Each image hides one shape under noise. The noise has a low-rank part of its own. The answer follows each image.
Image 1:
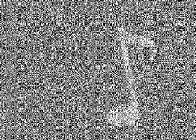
musical note
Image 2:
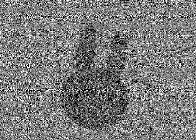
rabbit's head
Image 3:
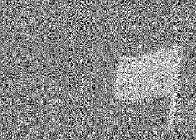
flag
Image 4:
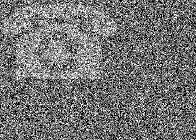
telephone
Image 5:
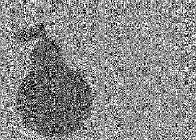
pear
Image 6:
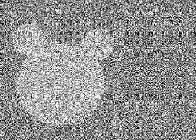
bear's head
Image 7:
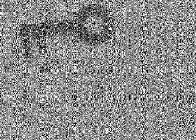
key
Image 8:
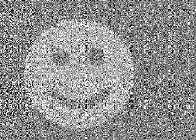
smiling face
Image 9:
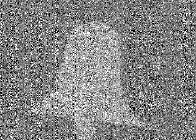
bell
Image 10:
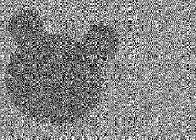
bear's head
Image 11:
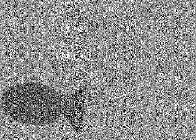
fish
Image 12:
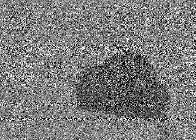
cloud
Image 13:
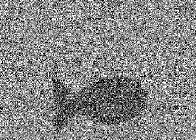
fish
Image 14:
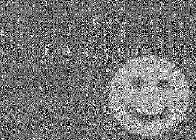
smiling face
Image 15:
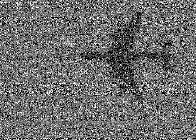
airplane
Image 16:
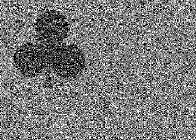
club
